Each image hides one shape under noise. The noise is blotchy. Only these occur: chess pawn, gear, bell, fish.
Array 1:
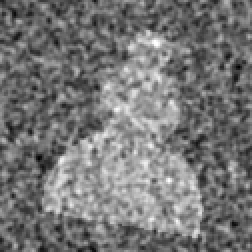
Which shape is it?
chess pawn
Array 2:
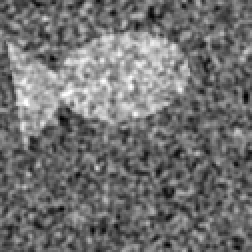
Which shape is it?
fish
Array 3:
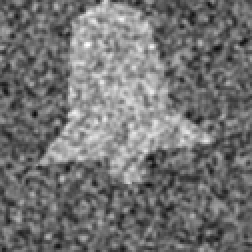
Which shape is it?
bell
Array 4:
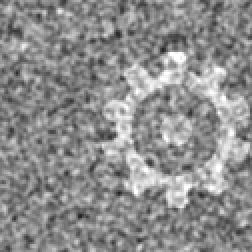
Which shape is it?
gear
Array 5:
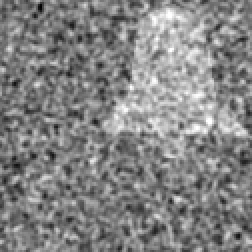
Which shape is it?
bell
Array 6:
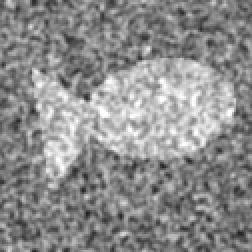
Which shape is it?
fish
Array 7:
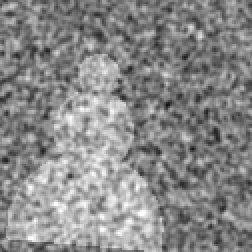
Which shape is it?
chess pawn
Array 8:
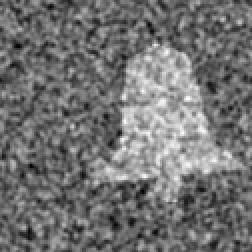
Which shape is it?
bell
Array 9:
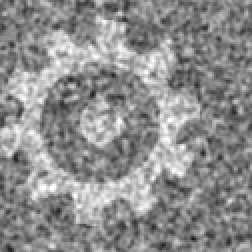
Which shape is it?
gear
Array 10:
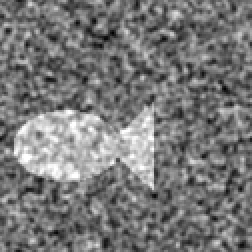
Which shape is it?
fish
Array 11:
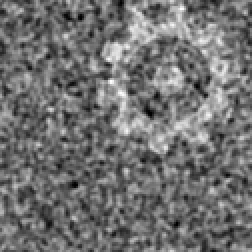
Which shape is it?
gear
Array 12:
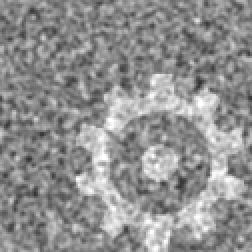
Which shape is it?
gear
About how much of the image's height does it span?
two thirds
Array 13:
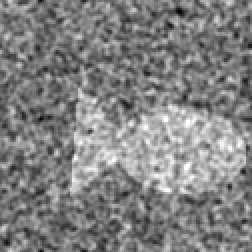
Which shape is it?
fish
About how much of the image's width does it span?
two thirds
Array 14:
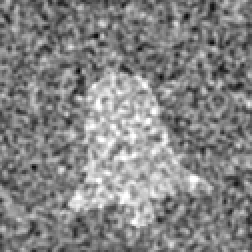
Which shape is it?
bell
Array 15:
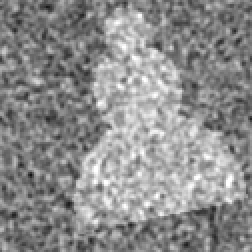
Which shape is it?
chess pawn
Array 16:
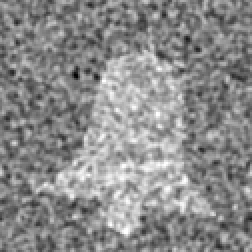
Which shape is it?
bell
